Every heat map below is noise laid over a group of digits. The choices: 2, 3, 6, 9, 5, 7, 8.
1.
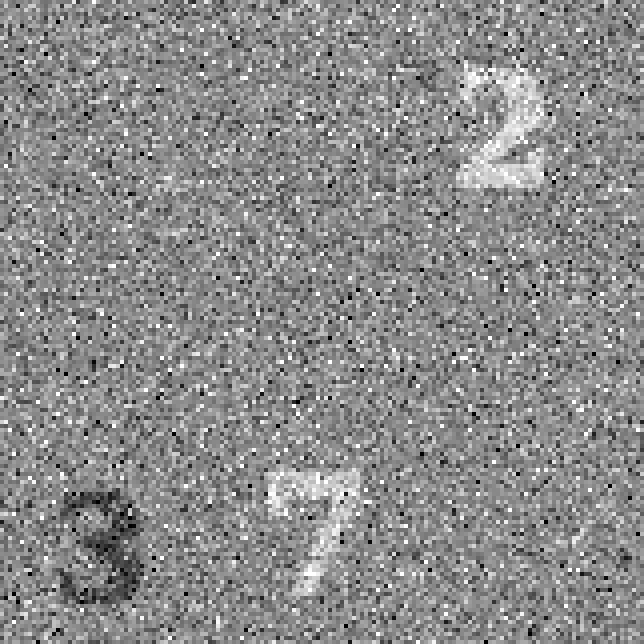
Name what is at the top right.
2
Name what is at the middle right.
nothing
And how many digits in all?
3
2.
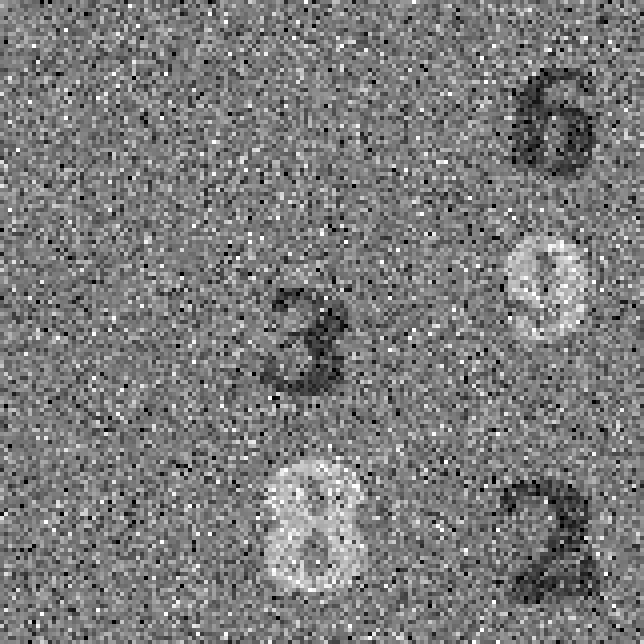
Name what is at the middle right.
9
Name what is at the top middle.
nothing
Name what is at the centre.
3
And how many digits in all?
5
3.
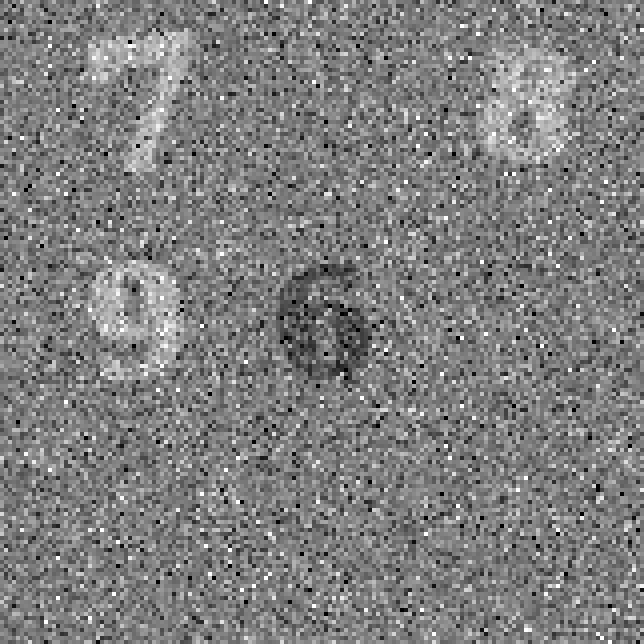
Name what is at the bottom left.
nothing
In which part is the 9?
middle left
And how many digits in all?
4
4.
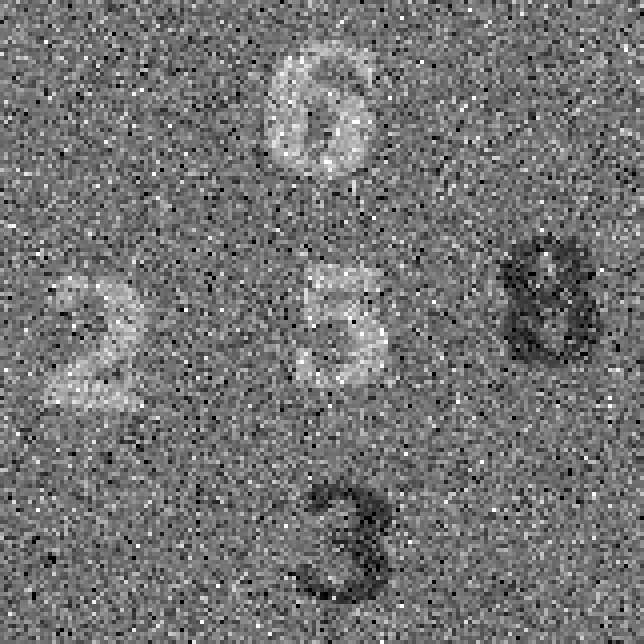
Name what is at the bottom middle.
3
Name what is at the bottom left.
nothing
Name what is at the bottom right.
nothing
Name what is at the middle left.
2
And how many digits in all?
5
